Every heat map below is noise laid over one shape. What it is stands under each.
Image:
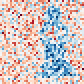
chess bishop
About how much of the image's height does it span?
nearly all
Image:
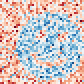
smiling face
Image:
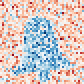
bell
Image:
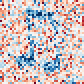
pair of musical notes
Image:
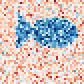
fish
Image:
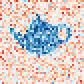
teapot
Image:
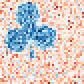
club
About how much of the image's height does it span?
two thirds
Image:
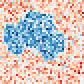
car
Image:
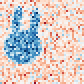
rabbit's head
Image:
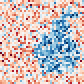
pear
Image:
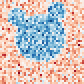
bear's head
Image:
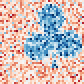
club
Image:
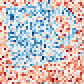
cup
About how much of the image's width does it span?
nearly all
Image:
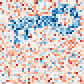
key
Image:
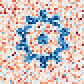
gear
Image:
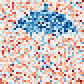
umbrella
